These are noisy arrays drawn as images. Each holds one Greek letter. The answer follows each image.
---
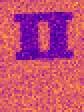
pi
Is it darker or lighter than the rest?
darker
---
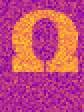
omega
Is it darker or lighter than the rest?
lighter
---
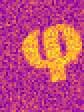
phi
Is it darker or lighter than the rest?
lighter
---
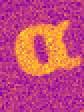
alpha
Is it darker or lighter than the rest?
lighter
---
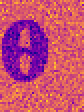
theta
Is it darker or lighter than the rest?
darker
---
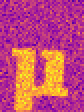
mu
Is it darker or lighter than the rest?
lighter
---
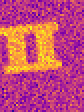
pi
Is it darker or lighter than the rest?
lighter
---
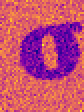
sigma
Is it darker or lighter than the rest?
darker
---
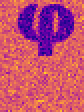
phi
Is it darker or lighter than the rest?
darker
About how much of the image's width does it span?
two thirds
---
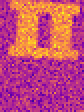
pi
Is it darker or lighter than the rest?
lighter
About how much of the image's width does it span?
nearly all
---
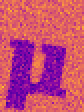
mu
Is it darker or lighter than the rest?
darker
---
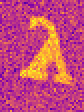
lambda
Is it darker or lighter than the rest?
lighter
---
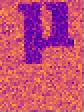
mu
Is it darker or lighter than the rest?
darker
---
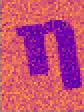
eta
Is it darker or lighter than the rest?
darker
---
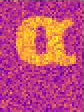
alpha
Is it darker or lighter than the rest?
lighter
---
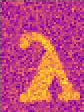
lambda
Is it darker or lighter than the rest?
lighter
